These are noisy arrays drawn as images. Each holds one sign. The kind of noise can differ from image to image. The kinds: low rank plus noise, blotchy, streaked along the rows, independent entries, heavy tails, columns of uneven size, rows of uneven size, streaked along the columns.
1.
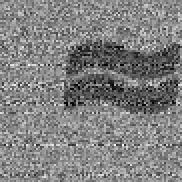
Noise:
rows of uneven size
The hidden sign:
approximately sign
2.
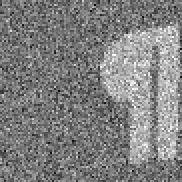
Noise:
independent entries
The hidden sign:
pilcrow
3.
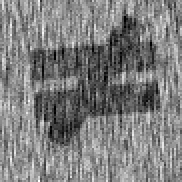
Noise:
streaked along the columns
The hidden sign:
not-equal sign
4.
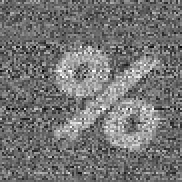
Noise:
rows of uneven size
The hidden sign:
percent sign
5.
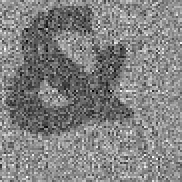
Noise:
low rank plus noise
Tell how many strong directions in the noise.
three or four
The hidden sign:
ampersand
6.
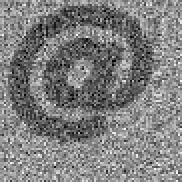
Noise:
low rank plus noise
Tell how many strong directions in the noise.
three or four
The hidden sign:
at sign
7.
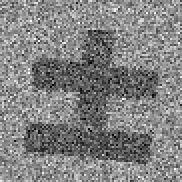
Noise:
independent entries
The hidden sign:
plus-minus sign
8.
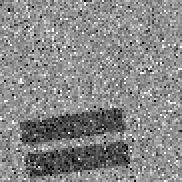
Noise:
heavy tails
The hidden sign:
equals sign
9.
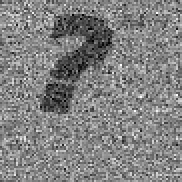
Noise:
low rank plus noise
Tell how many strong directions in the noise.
five to eight
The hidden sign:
question mark
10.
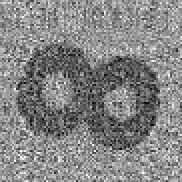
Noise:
low rank plus noise
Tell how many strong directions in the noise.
two
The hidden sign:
infinity sign
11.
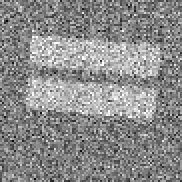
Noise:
low rank plus noise
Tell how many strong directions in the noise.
five to eight
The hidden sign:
equals sign
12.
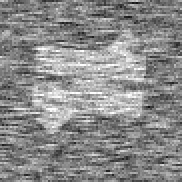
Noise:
streaked along the rows
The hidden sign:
not-equal sign
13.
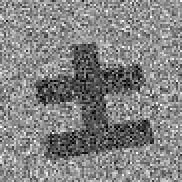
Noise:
low rank plus noise
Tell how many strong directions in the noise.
five to eight
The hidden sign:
plus-minus sign
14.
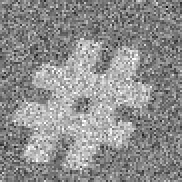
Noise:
independent entries
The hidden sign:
hash sign
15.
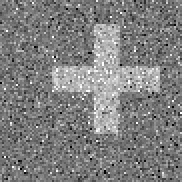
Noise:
heavy tails
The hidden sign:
plus sign
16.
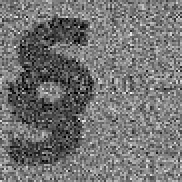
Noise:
low rank plus noise
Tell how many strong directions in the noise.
three or four
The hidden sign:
section sign
